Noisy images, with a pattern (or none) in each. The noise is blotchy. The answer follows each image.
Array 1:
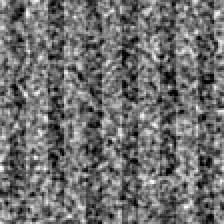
vertical stripes
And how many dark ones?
6
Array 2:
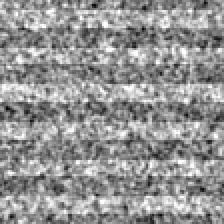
horizontal stripes
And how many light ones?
6
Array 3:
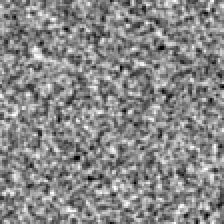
only noise
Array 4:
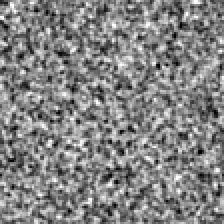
only noise
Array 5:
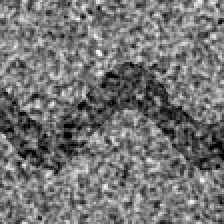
a wavy band
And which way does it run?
left to right
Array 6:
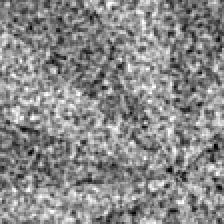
spokes from one point
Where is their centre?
bottom right
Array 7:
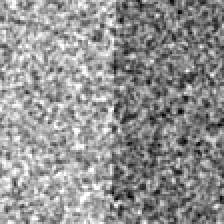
a sharp edge
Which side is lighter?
left
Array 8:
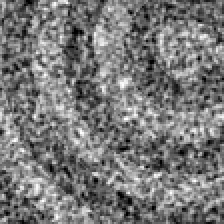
rings round one point
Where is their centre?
top right
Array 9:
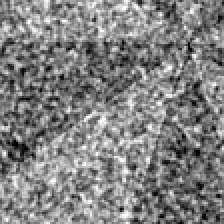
spokes from one point
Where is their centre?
top right
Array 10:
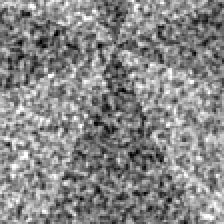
spokes from one point
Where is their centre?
top middle
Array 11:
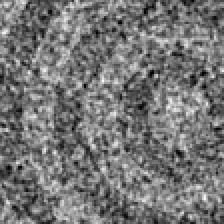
rings round one point
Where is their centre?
middle right
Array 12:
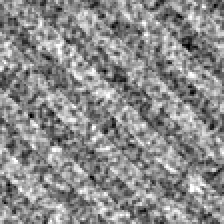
diagonal stripes
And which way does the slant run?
top left to bottom right
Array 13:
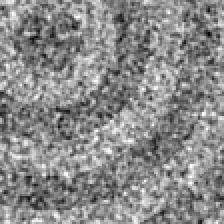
rings round one point
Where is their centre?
top left
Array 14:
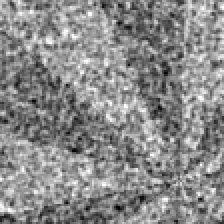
spokes from one point
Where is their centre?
bottom right
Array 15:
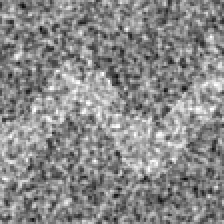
a wavy band
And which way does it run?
left to right
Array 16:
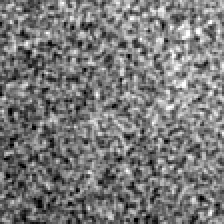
a smooth slope
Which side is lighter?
top right
